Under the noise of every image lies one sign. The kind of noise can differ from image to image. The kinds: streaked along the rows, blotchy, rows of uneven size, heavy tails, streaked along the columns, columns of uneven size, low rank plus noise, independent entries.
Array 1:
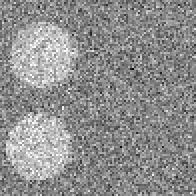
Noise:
independent entries
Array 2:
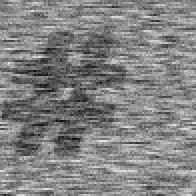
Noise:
streaked along the rows
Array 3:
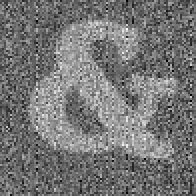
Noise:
columns of uneven size
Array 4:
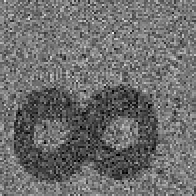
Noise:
low rank plus noise
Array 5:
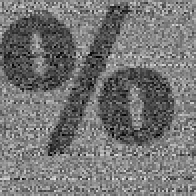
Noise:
rows of uneven size
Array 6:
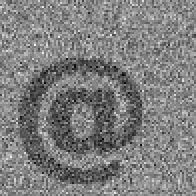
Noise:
low rank plus noise
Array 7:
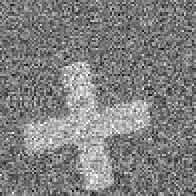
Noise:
low rank plus noise
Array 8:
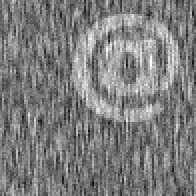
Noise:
streaked along the columns
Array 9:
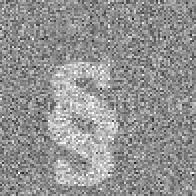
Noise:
low rank plus noise
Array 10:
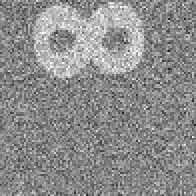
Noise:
low rank plus noise
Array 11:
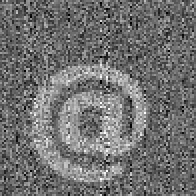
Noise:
columns of uneven size
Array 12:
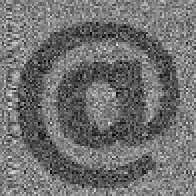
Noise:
low rank plus noise
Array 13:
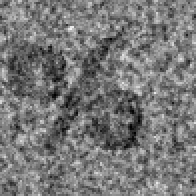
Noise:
blotchy
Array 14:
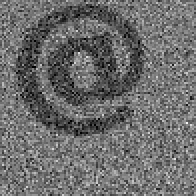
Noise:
low rank plus noise
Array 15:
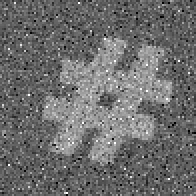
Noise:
heavy tails
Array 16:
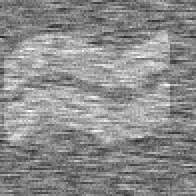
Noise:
streaked along the rows
